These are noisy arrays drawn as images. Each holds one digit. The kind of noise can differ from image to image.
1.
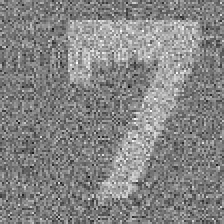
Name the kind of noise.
low rank plus noise
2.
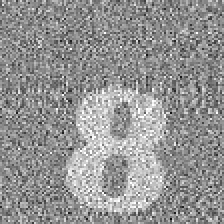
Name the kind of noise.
low rank plus noise
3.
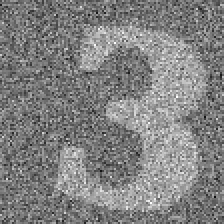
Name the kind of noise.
independent entries
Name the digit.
3
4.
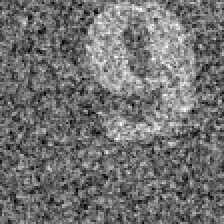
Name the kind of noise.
blotchy
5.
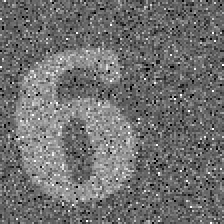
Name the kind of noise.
heavy tails
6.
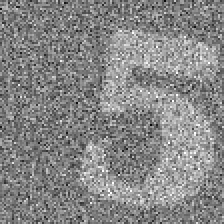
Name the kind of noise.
independent entries
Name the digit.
5
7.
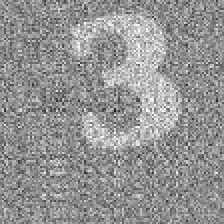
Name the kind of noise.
low rank plus noise
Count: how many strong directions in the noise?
two
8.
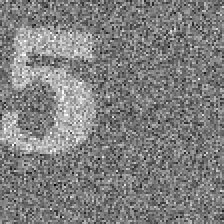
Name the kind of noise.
independent entries
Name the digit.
5
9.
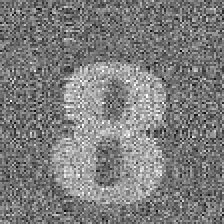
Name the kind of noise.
low rank plus noise
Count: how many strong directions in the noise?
one
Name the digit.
8
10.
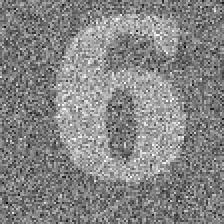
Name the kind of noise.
independent entries
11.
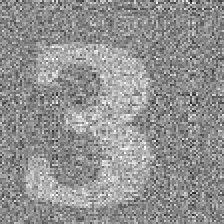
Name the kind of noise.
low rank plus noise
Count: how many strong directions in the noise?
two
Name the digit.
3
